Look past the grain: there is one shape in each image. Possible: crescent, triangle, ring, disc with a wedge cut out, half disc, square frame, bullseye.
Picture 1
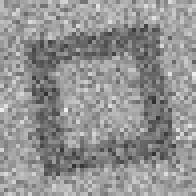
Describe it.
dark square frame
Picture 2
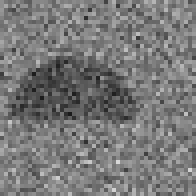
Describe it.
dark half disc
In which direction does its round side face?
up
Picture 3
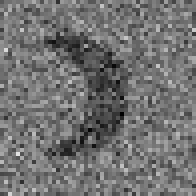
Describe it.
dark crescent
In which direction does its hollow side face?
left
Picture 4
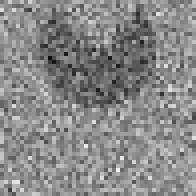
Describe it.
dark disc with a wedge cut out
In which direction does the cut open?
up
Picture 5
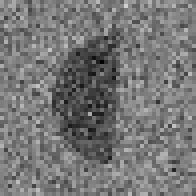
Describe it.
dark half disc
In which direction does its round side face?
left
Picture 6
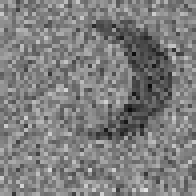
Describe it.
dark crescent
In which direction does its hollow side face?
left
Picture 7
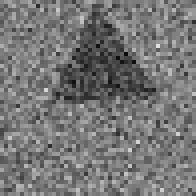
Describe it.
dark triangle
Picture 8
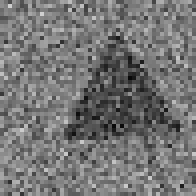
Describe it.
dark triangle
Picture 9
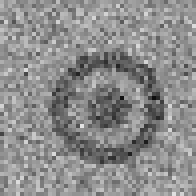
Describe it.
dark bullseye
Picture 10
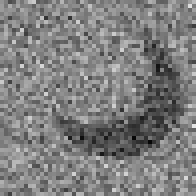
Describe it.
dark crescent
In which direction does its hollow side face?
up and left
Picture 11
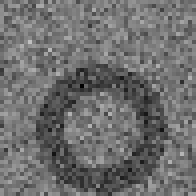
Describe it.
dark ring
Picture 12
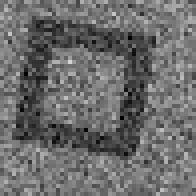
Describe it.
dark square frame
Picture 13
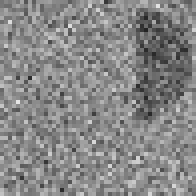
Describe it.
dark half disc
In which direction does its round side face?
right
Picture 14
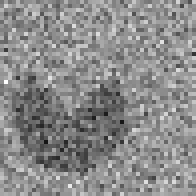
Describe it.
dark disc with a wedge cut out
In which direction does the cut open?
up
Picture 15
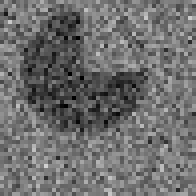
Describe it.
dark disc with a wedge cut out
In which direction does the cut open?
up and right
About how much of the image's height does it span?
two thirds
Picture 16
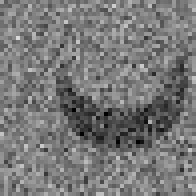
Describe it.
dark crescent
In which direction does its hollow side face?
up
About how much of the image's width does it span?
two thirds
